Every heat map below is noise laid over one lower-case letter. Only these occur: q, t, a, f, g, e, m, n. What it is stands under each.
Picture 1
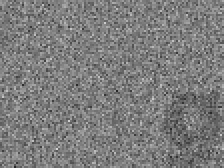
g
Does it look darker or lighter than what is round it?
darker
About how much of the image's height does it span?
half
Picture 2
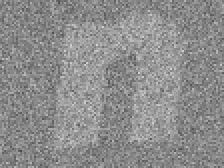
n
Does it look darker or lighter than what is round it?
lighter
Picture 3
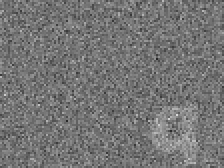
q
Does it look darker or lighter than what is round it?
lighter
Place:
bottom right
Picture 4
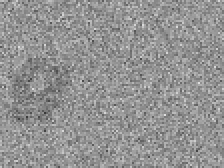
g
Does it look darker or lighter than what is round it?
darker
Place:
middle left
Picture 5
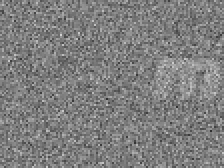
m
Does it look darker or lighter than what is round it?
lighter
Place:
middle right
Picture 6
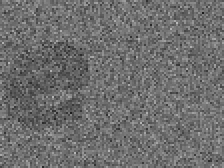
e
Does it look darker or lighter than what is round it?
darker
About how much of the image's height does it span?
half
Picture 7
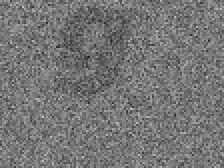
g
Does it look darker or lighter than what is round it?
darker
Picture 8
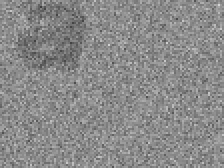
a
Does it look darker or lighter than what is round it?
darker
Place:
top left
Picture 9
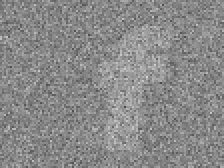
f
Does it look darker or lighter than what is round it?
lighter
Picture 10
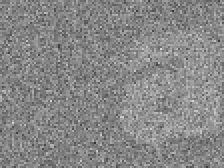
a
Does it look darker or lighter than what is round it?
lighter
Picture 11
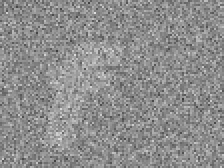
f
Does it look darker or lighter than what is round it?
lighter
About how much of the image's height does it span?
two thirds
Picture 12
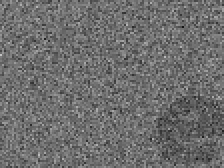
e
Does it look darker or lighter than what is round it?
darker
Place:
bottom right
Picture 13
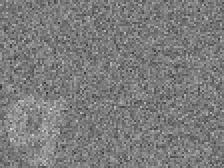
q
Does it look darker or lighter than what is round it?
lighter
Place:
bottom left
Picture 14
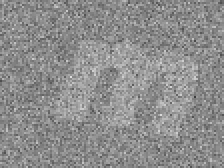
m
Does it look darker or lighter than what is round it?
lighter
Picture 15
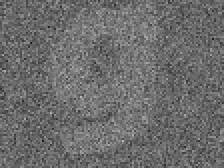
g
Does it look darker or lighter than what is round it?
lighter
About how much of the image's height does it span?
nearly all
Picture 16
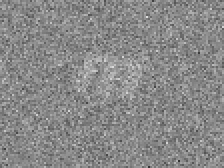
m
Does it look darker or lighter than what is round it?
lighter
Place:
centre
